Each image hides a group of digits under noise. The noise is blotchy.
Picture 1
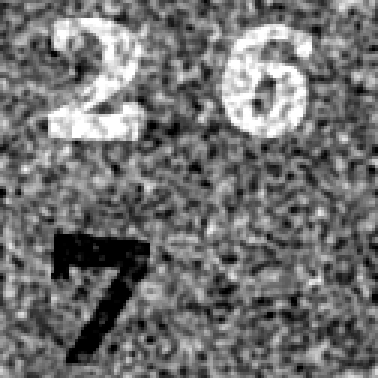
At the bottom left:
7
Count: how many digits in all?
3
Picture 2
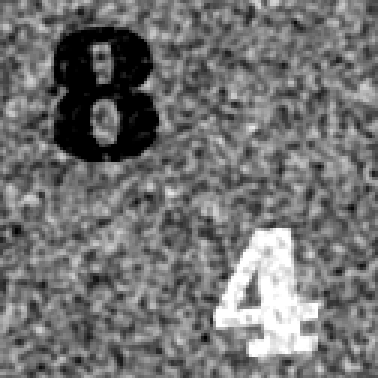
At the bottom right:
4
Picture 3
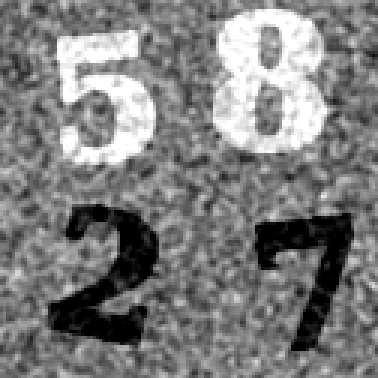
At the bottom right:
7
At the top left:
5
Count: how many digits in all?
4
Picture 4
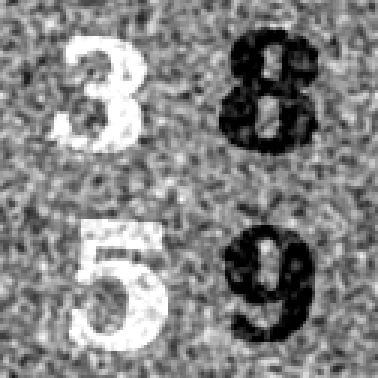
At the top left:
3
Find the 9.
bottom right
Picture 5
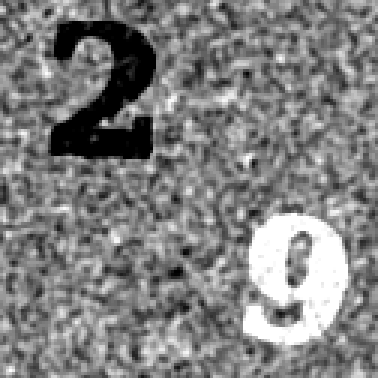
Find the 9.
bottom right
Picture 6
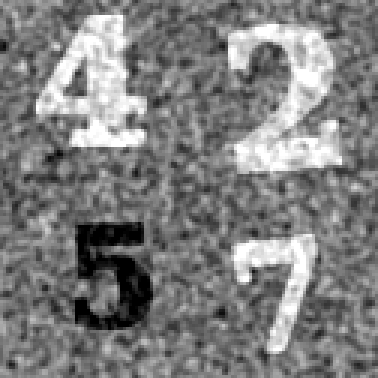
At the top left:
4
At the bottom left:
5
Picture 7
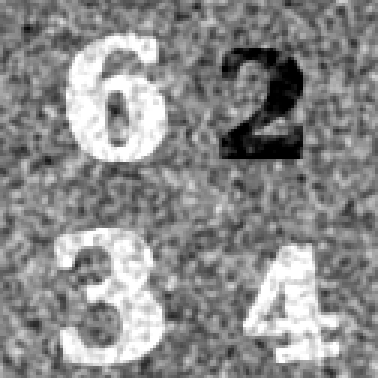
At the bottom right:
4
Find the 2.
top right
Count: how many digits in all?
4
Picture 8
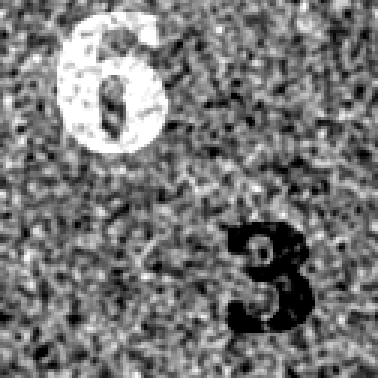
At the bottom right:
3
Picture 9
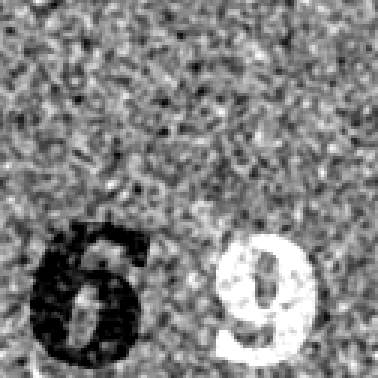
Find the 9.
bottom right
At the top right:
nothing
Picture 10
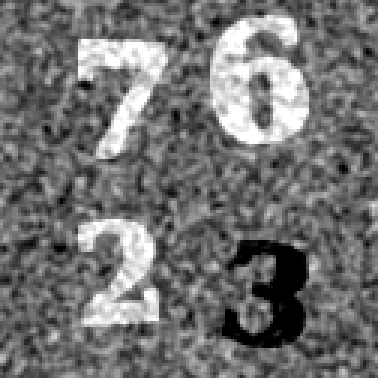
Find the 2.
bottom left
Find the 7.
top left
